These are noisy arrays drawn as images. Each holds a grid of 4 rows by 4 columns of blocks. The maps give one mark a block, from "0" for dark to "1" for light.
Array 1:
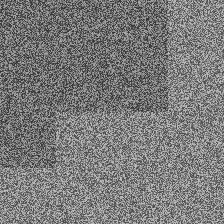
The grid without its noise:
0 0 0 1
0 0 0 1
0 1 1 1
1 1 1 1
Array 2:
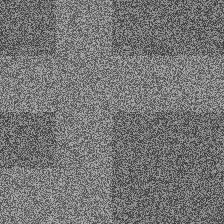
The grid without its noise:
0 1 0 0
1 1 1 1
0 1 0 0
1 1 0 0
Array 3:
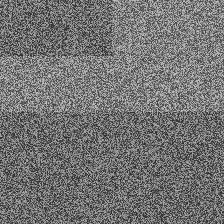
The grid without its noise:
0 0 1 1
1 1 1 1
0 0 0 0
0 0 0 0
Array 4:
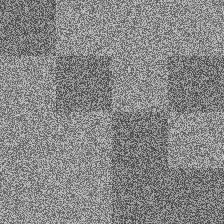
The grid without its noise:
0 1 1 1
1 0 1 0
1 1 0 1
1 1 0 0
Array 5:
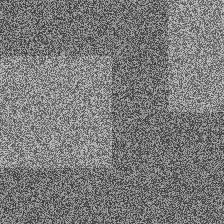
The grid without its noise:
0 0 0 1
1 1 0 1
1 1 0 0
0 0 0 0
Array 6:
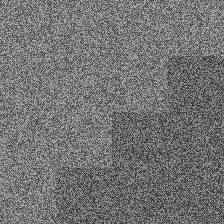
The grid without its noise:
1 1 1 1
1 1 1 0
1 1 0 0
1 0 0 0
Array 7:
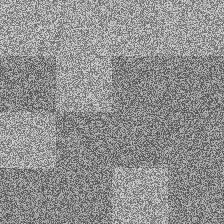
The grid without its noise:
1 1 1 1
0 1 0 0
1 0 0 0
0 0 1 0
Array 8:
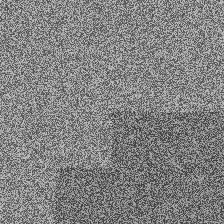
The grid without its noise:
1 1 1 1
1 1 1 1
1 1 0 0
1 0 0 0
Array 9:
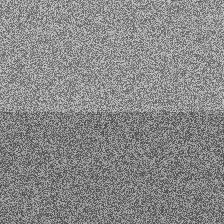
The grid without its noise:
1 1 1 1
1 1 1 1
0 0 0 0
0 0 0 0
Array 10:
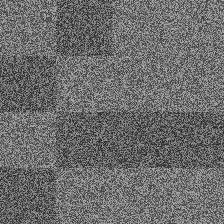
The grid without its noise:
1 0 1 1
0 1 1 1
1 0 0 0
0 1 1 1
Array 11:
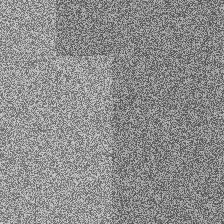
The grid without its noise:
1 0 0 0
1 1 0 0
1 1 0 0
1 1 0 0
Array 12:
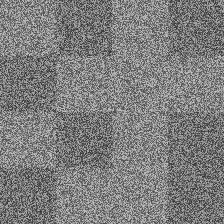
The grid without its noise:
1 0 1 0
0 1 1 1
1 0 1 0
0 1 1 0
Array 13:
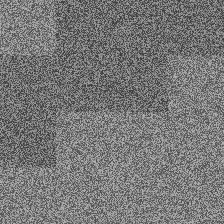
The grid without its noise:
1 0 0 0
0 0 0 1
0 1 1 1
1 1 1 1
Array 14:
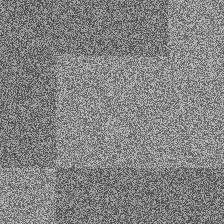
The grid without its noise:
0 0 0 1
0 1 1 1
0 1 1 1
1 0 0 0
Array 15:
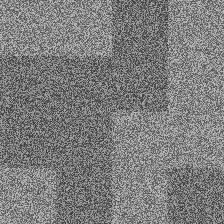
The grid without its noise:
1 1 0 1
0 0 0 1
0 0 1 1
1 0 1 0
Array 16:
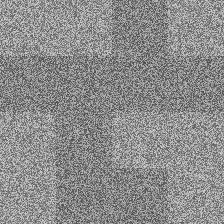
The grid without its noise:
1 1 0 1
0 0 0 0
1 0 1 1
1 0 0 1
